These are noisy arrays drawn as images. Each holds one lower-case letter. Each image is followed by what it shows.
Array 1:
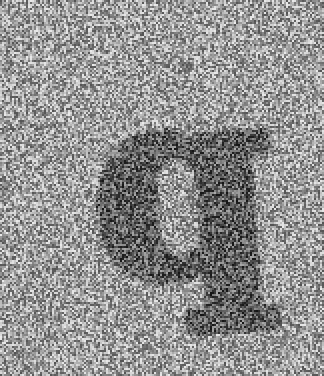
q
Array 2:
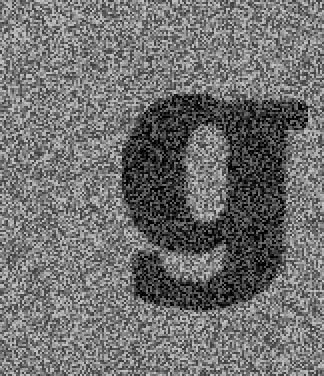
g
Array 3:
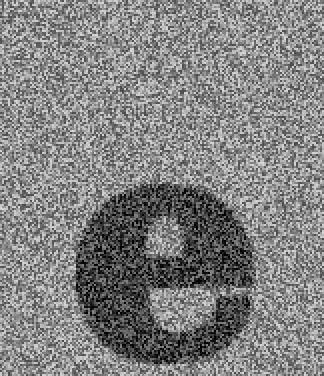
e
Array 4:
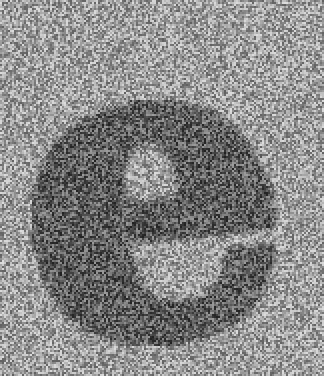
e
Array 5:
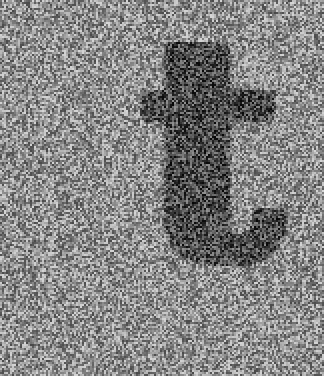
t
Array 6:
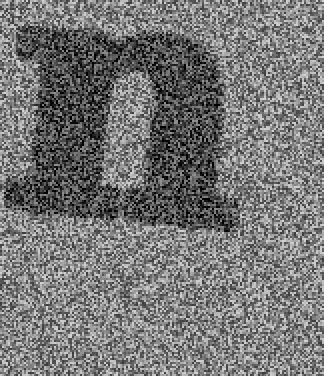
n
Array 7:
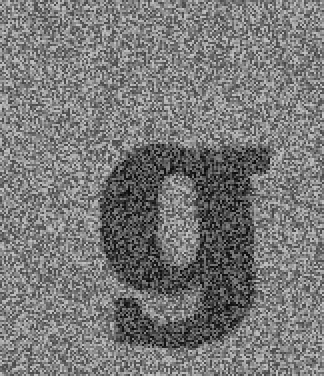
g
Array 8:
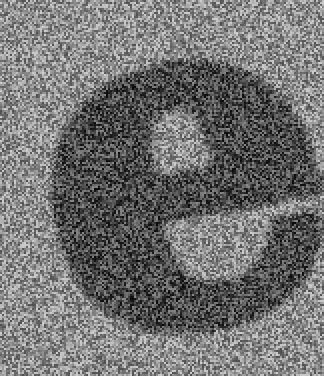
e
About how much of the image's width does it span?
nearly all
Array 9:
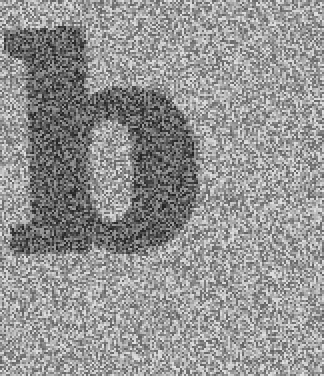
b
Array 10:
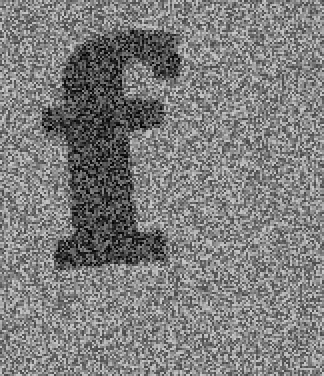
f
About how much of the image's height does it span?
two thirds
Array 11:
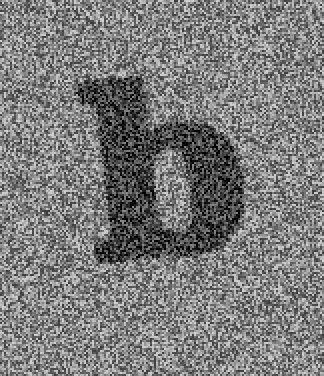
b
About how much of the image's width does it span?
half
